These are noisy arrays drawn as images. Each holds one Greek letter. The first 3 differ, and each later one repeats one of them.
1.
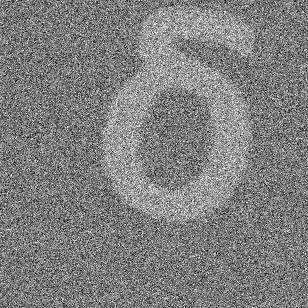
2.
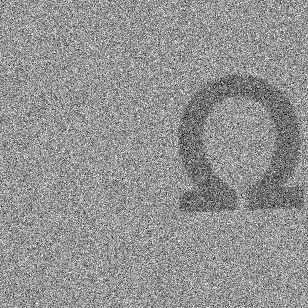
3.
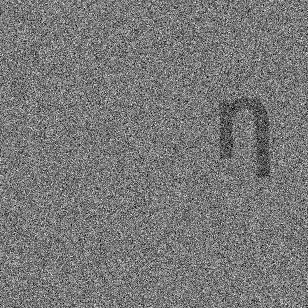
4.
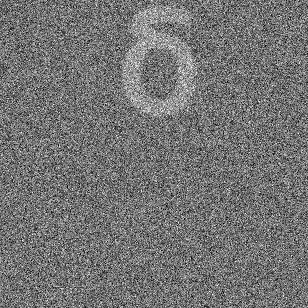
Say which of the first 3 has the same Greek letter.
1
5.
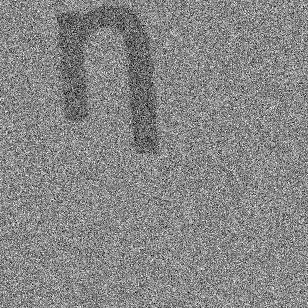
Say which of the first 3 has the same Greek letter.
3
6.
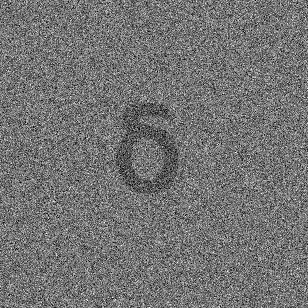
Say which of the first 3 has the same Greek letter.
1
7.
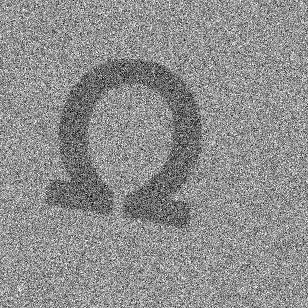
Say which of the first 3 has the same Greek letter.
2
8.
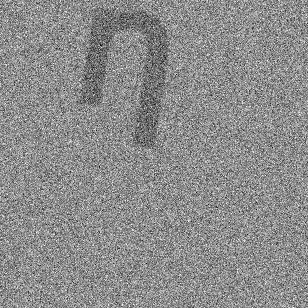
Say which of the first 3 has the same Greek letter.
3
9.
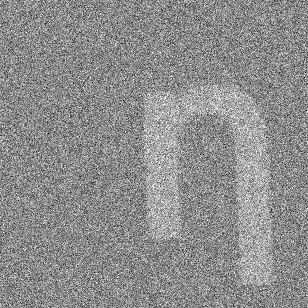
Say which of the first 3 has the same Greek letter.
3
